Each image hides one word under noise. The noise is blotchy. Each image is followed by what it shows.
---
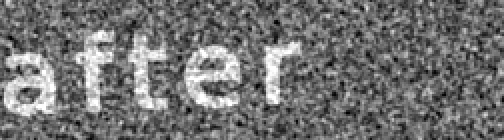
after
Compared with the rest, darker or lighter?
lighter
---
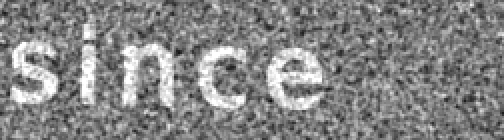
since
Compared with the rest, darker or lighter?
lighter
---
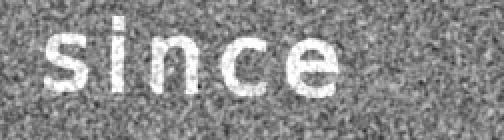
since
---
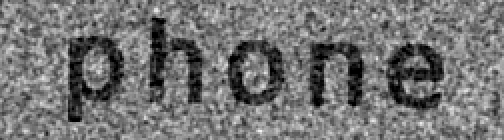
phone
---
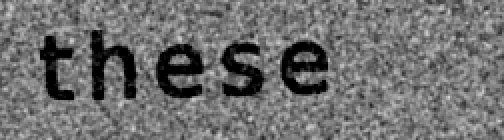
these
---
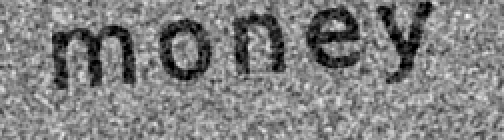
money
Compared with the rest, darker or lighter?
darker
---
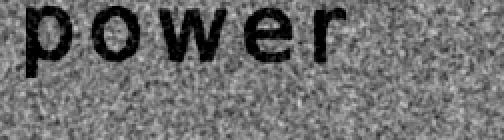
power
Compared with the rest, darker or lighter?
darker
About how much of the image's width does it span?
two thirds
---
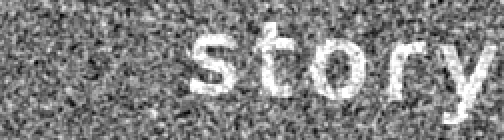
story
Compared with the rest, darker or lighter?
lighter
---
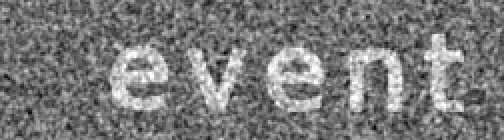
event
